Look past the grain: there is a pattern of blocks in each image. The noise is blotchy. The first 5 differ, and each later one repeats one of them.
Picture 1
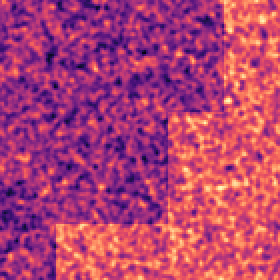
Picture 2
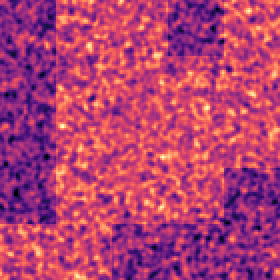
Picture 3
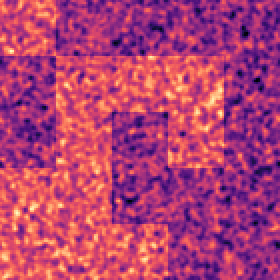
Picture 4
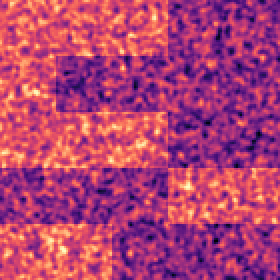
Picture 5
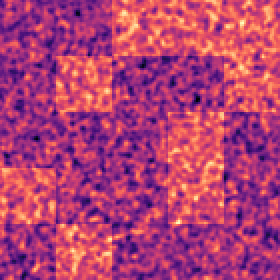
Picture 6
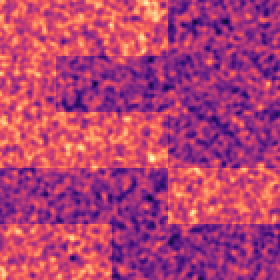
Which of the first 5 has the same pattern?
4
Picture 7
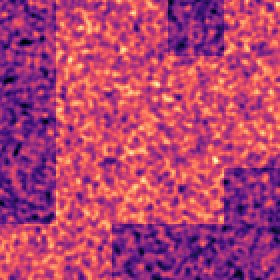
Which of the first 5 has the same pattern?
2
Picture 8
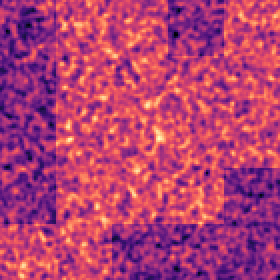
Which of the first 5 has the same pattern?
2
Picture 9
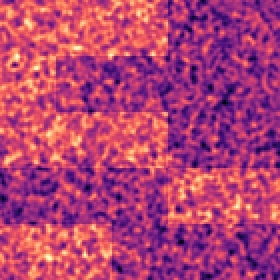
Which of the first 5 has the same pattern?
4
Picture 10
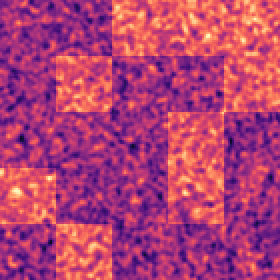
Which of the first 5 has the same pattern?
5
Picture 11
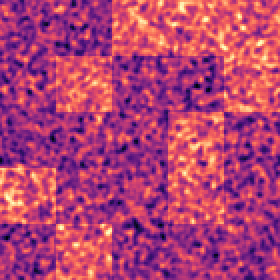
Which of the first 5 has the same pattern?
5
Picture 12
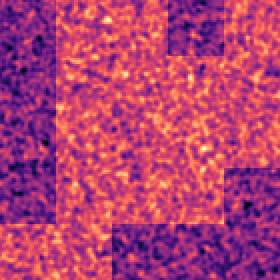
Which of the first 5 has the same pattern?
2
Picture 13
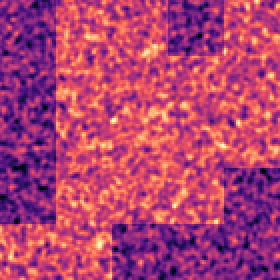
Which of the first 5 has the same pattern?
2
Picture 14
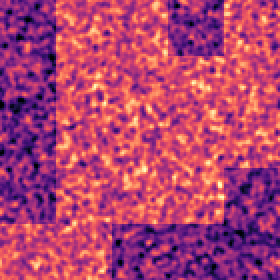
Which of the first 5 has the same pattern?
2
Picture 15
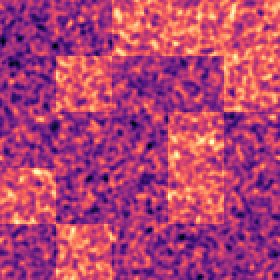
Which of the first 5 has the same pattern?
5
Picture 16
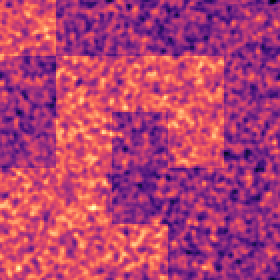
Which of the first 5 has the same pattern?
3
